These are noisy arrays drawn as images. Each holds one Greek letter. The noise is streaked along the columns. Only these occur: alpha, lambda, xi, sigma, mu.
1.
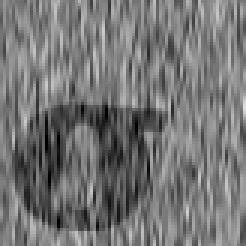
sigma
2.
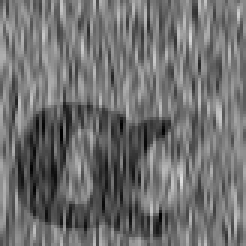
alpha
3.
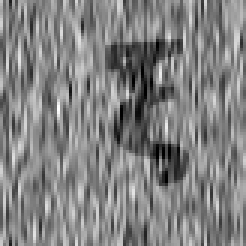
xi
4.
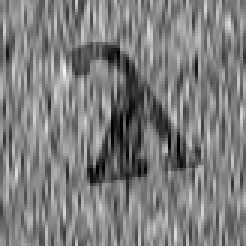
lambda
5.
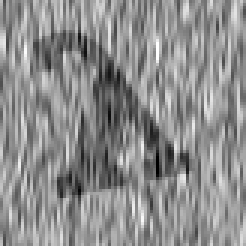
lambda
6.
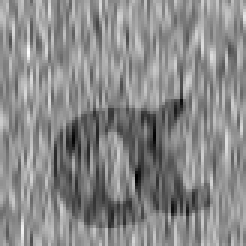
alpha
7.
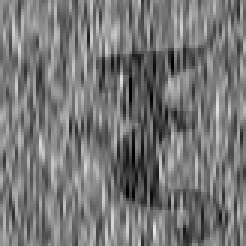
xi
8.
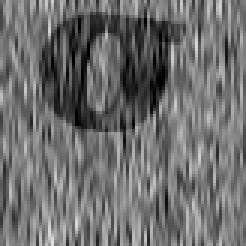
sigma
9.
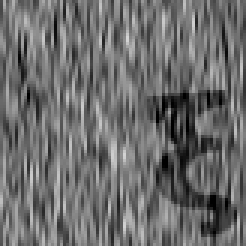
xi
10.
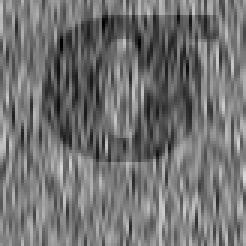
sigma
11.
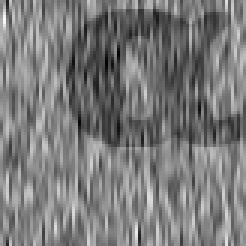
alpha
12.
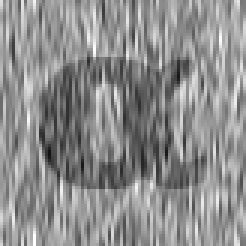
alpha
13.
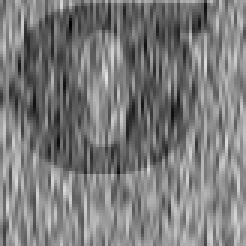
sigma
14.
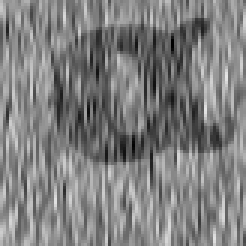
alpha
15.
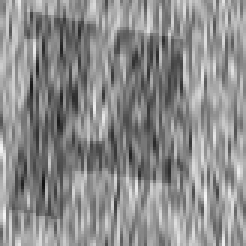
mu
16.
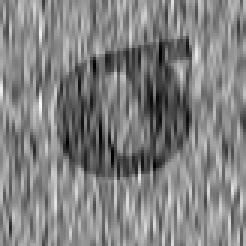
sigma
